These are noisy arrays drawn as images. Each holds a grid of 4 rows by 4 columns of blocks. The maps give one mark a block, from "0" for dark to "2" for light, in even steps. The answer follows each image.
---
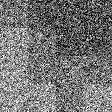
1 0 0 0
2 1 0 0
2 1 1 1
2 2 1 2
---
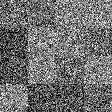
1 1 2 2
0 2 2 1
0 2 1 2
2 0 0 1
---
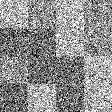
2 1 2 1
0 0 2 1
1 0 0 2
0 2 0 2
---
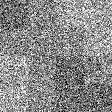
0 1 2 2
1 1 1 2
2 1 0 1
2 1 0 0
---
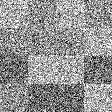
2 1 2 1
1 1 1 2
0 2 2 0
1 0 0 2
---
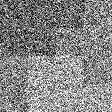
0 0 0 1
0 0 1 1
1 2 2 1
1 2 2 2
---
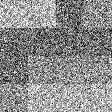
2 2 0 1
0 0 0 0
0 1 1 1
1 2 2 2
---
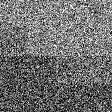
2 2 2 2
1 2 2 2
0 0 1 1
0 0 0 0
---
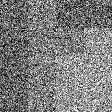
0 1 0 0
0 1 1 2
0 1 2 2
0 1 2 2
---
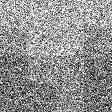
2 2 2 2
1 2 2 1
0 1 1 0
0 0 1 0
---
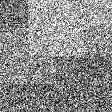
0 2 2 2
1 2 2 1
1 1 0 0
0 0 0 0
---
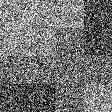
2 2 2 0
2 2 1 0
1 1 1 1
0 0 1 2
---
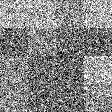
2 2 1 2
0 1 0 0
1 0 0 2
1 0 0 1
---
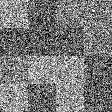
2 0 1 1
0 0 0 1
1 2 2 0
2 0 2 0
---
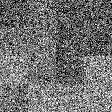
0 1 0 0
1 1 0 0
2 1 0 2
1 2 2 2
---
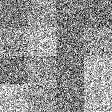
0 1 0 0
1 2 0 1
0 1 0 2
2 1 0 2
